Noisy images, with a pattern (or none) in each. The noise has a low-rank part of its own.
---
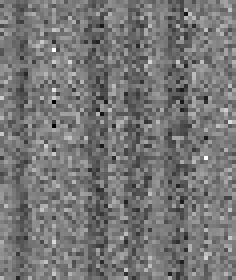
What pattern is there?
bands of columns
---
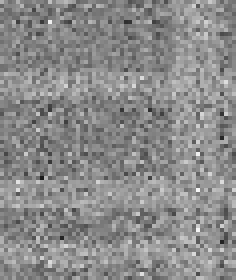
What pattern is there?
bands of rows crossing bands of columns
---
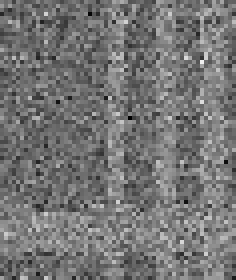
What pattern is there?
bands of rows crossing bands of columns
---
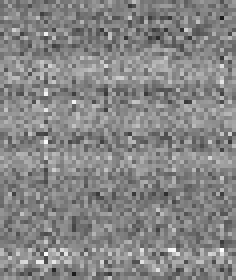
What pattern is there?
bands of rows
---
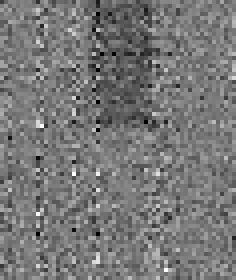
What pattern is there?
one block
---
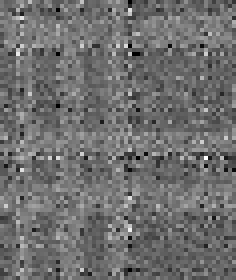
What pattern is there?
bands of rows crossing bands of columns
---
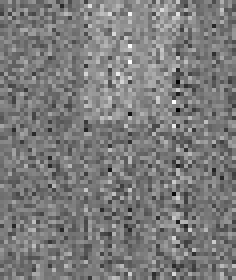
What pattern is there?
one block
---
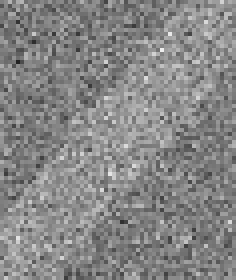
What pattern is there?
a diagonal band
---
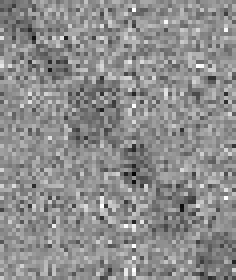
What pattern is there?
blocks along the diagonal
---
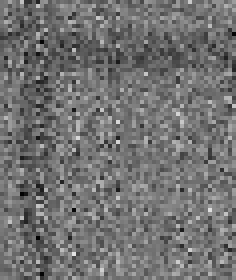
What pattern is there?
bands of rows crossing bands of columns
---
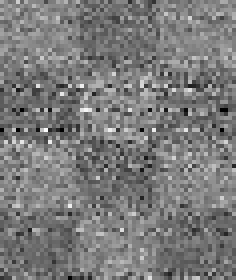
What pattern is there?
a checkerboard
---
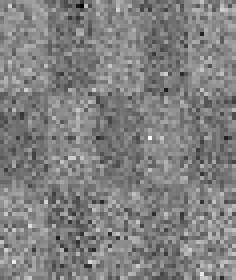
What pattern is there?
a checkerboard
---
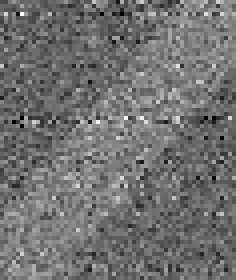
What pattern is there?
a diagonal band
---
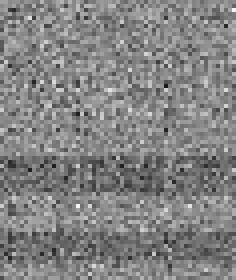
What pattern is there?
bands of rows
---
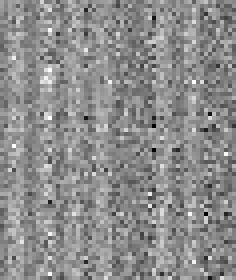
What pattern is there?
bands of columns
